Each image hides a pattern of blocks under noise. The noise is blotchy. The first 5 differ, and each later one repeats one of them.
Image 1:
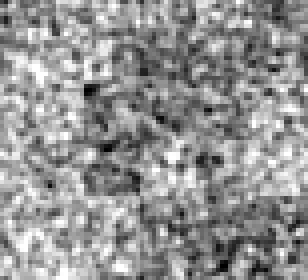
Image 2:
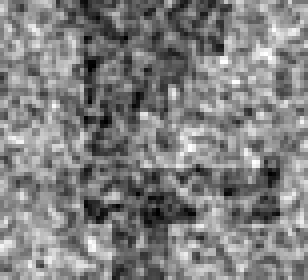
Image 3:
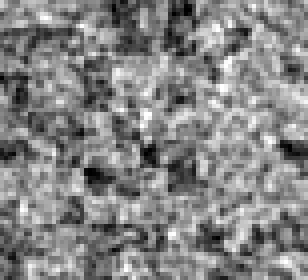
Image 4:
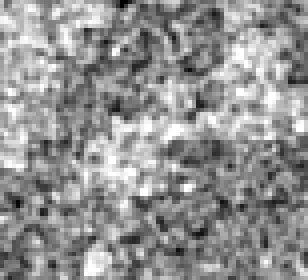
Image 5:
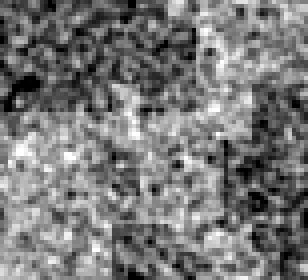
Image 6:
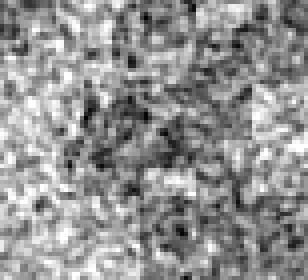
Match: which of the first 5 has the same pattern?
1
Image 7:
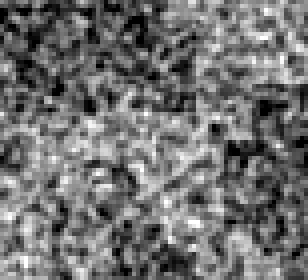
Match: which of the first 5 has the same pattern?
5
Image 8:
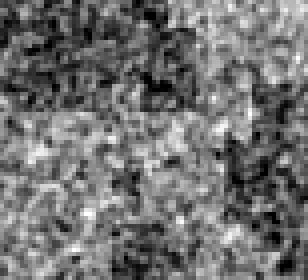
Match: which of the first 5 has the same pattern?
5
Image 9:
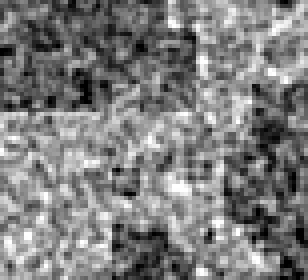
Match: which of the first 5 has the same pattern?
5
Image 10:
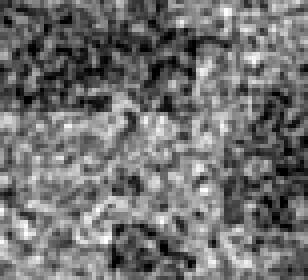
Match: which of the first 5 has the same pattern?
5
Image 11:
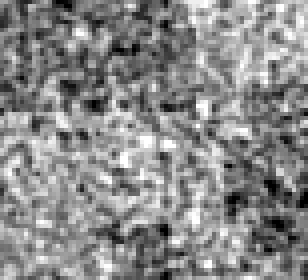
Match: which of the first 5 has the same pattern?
5
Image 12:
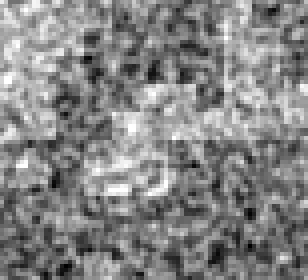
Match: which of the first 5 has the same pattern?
4
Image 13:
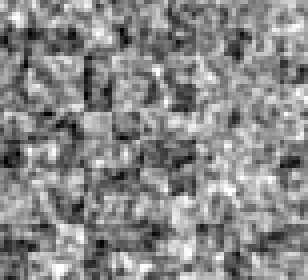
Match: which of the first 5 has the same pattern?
3
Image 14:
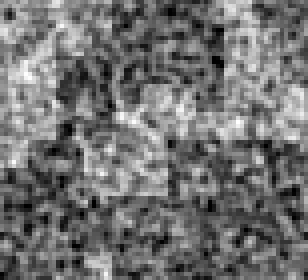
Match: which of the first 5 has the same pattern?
4
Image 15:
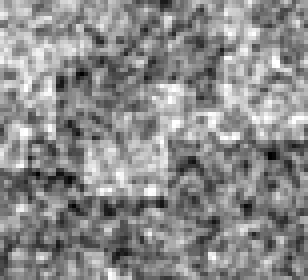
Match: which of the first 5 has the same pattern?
4
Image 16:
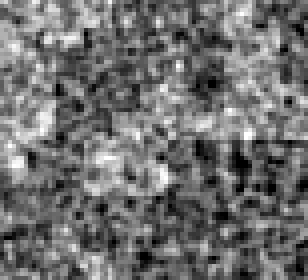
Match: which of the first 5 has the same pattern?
4
